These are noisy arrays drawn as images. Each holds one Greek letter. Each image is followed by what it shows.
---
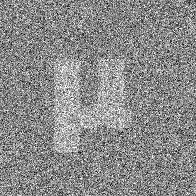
light mu
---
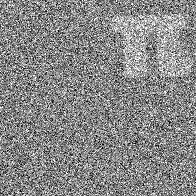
light pi, top right
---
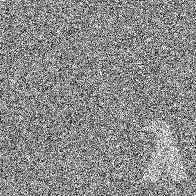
light lambda, bottom right
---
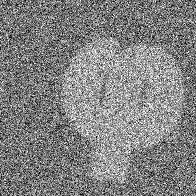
light phi
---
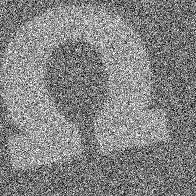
light omega
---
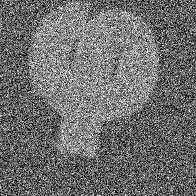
light phi
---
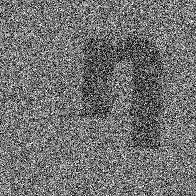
dark eta
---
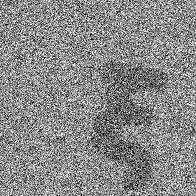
dark xi
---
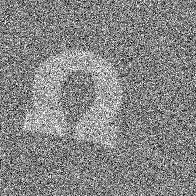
light omega
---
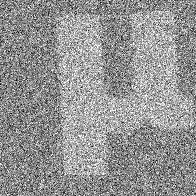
light mu
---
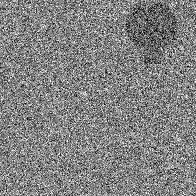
dark phi, top right
